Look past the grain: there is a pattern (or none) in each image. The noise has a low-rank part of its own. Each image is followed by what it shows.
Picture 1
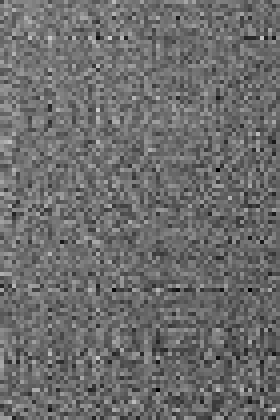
a smooth slope
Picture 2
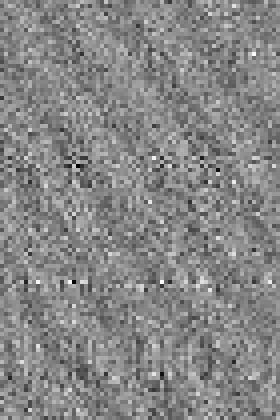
diagonal stripes
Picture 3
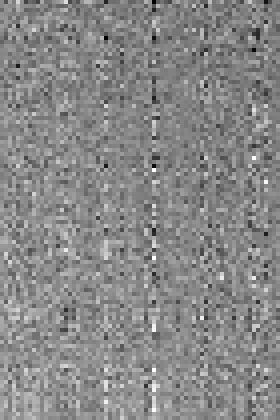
a smooth slope
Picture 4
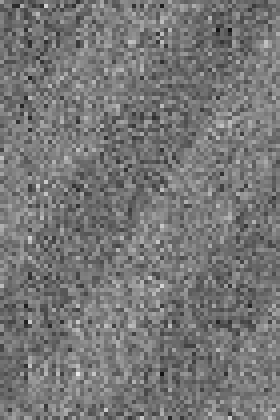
diagonal stripes
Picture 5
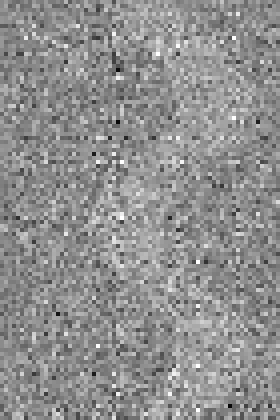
a wavy band
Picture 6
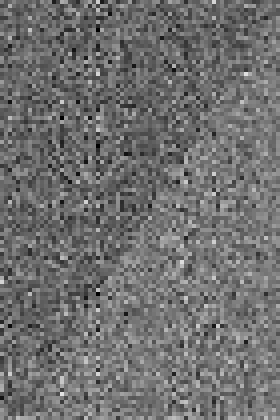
a sharp edge
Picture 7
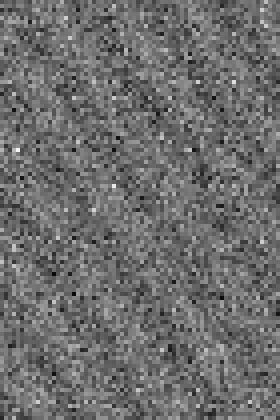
diagonal stripes
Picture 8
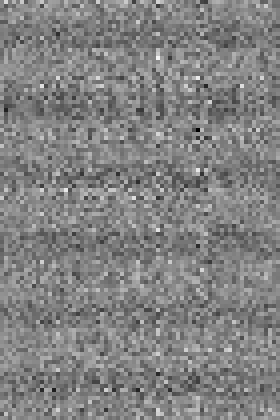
horizontal stripes
